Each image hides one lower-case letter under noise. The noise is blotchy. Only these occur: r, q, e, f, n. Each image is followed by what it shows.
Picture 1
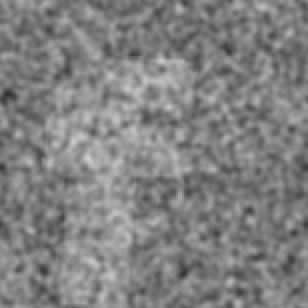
f
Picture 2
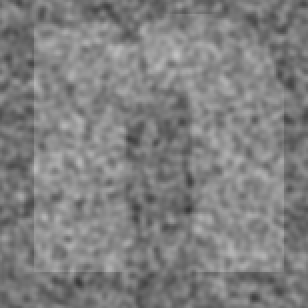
n
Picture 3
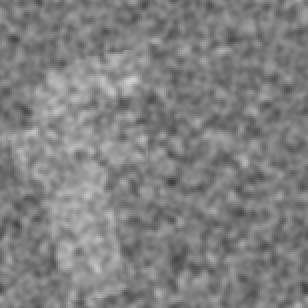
f
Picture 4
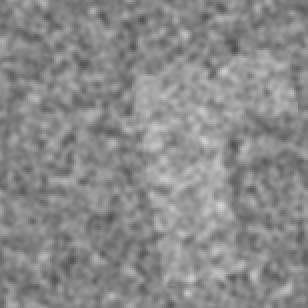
r
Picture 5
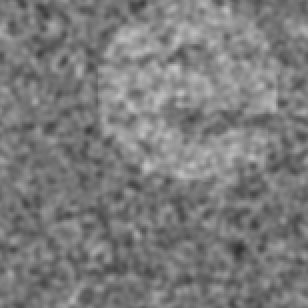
e
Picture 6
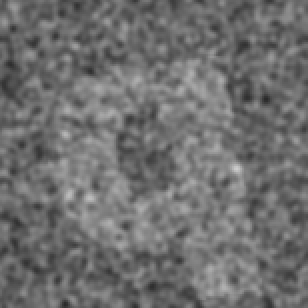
q
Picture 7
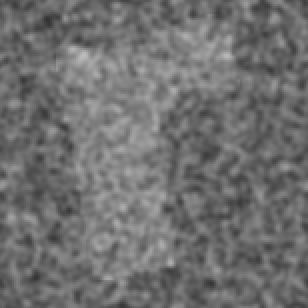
r
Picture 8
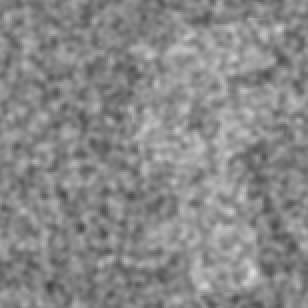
f
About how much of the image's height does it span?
nearly all
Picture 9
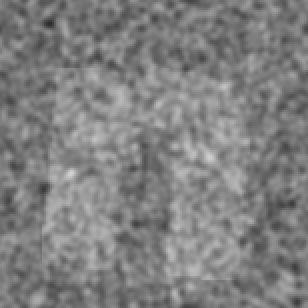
n
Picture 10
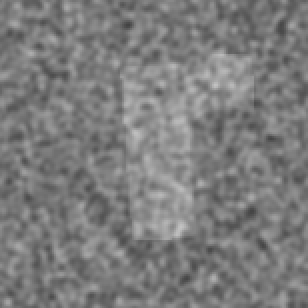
r
